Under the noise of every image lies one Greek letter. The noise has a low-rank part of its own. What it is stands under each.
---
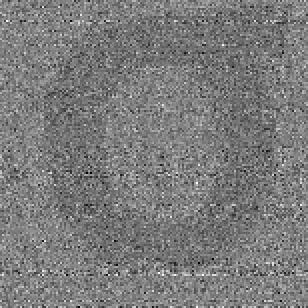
sigma
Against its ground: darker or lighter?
darker
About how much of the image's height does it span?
nearly all
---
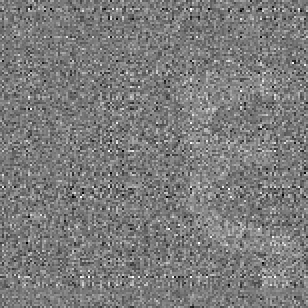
xi
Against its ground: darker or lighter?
lighter
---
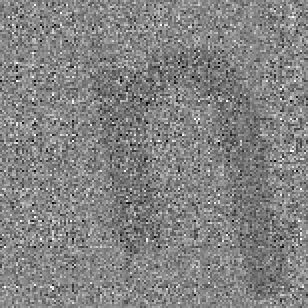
eta
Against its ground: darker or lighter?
darker
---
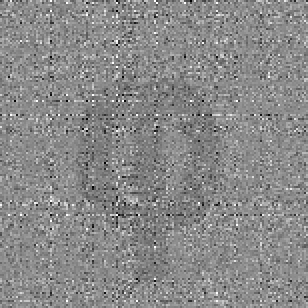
phi
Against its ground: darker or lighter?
darker
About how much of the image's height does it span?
two thirds
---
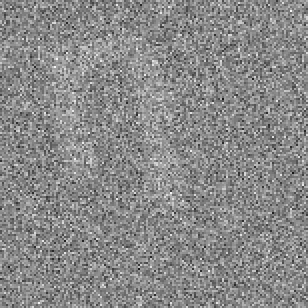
eta
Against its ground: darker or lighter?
lighter
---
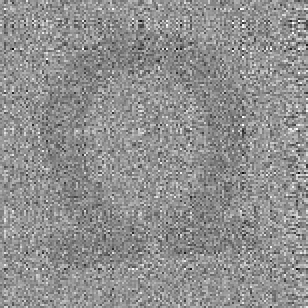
omega
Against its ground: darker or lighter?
darker
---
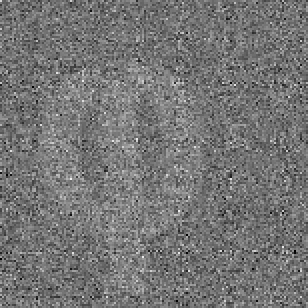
phi
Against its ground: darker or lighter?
lighter
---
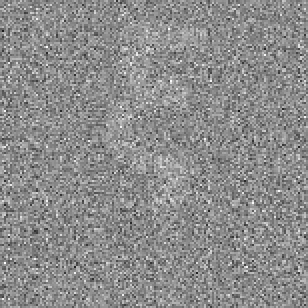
xi
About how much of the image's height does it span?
two thirds
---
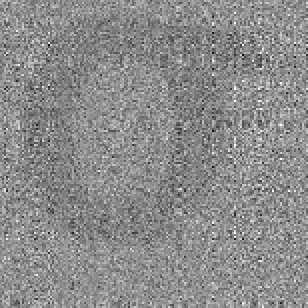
sigma
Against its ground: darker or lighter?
darker
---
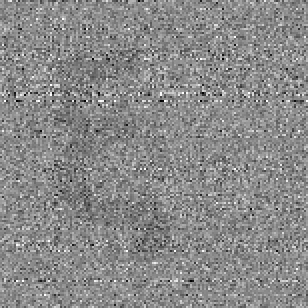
xi
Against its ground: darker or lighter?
darker
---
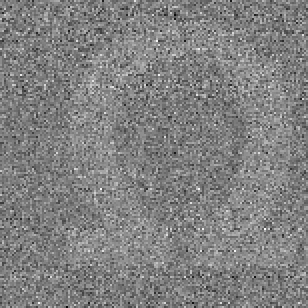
omega
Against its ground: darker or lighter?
lighter
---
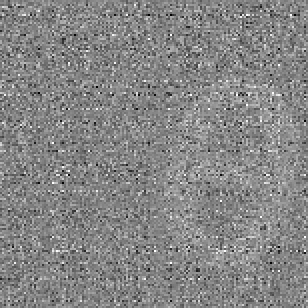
theta
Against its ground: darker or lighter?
lighter
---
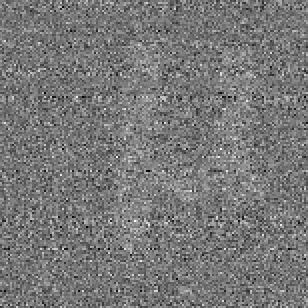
mu
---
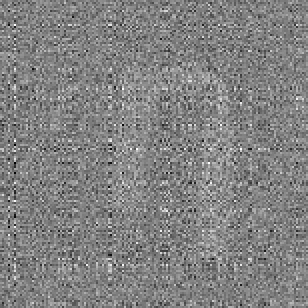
eta
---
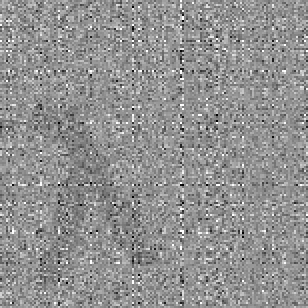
lambda
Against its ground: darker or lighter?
darker
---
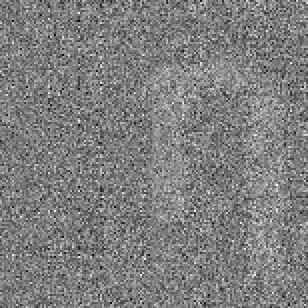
eta
